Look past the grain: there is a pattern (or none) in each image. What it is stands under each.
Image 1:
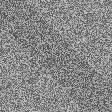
a diagonal band
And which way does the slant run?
top left to bottom right
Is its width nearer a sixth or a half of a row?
a half
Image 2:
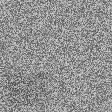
one block
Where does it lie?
bottom left
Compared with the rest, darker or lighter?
darker
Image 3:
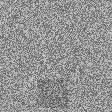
one block
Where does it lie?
bottom middle
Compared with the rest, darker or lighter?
darker
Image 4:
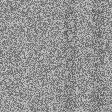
bands of columns
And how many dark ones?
2
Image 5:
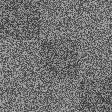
blocks along the diagonal
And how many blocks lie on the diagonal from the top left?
3
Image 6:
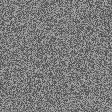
only noise
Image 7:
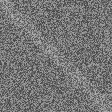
a diagonal band
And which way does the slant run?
top left to bottom right
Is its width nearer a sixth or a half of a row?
a sixth
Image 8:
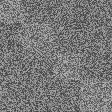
blocks along the diagonal
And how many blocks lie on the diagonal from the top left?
4
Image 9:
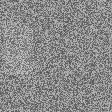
one block
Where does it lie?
middle left
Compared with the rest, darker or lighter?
lighter
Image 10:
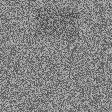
one block
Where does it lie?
top middle
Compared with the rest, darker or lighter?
darker
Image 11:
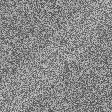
a diagonal band
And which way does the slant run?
bottom left to top right
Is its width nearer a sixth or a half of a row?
a half
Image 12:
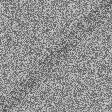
a diagonal band
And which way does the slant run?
bottom left to top right
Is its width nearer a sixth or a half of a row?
a sixth
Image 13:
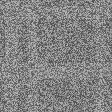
bands of rows crossing bands of columns
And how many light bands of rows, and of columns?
2 and 3
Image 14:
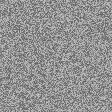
only noise
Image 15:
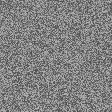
only noise
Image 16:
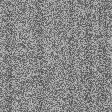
bands of columns
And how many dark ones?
5
